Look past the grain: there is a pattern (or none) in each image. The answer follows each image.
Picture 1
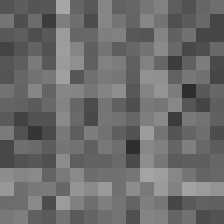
bands of rows crossing bands of columns
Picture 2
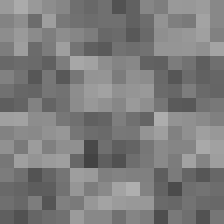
a checkerboard
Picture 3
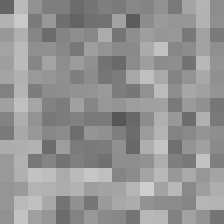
bands of rows crossing bands of columns
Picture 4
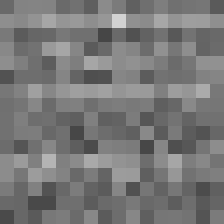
bands of rows
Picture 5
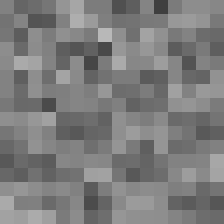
a checkerboard
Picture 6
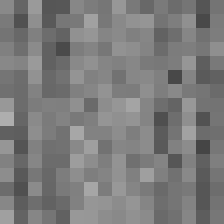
bands of columns
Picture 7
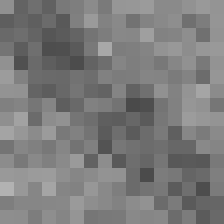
a diagonal band
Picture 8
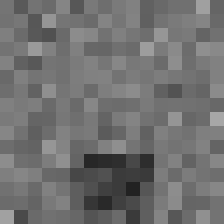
one block
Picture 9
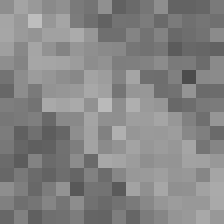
a diagonal band
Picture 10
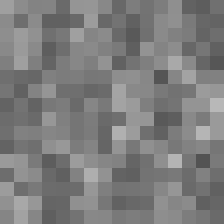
a checkerboard
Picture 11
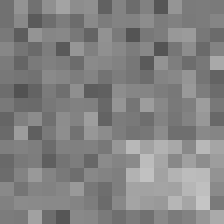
one block
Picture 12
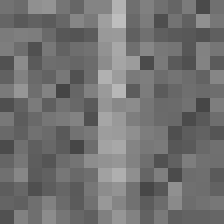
one band of columns
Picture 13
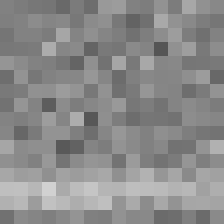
one band of rows
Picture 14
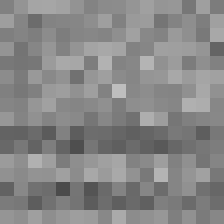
bands of rows
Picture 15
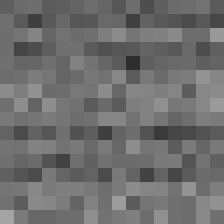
bands of rows
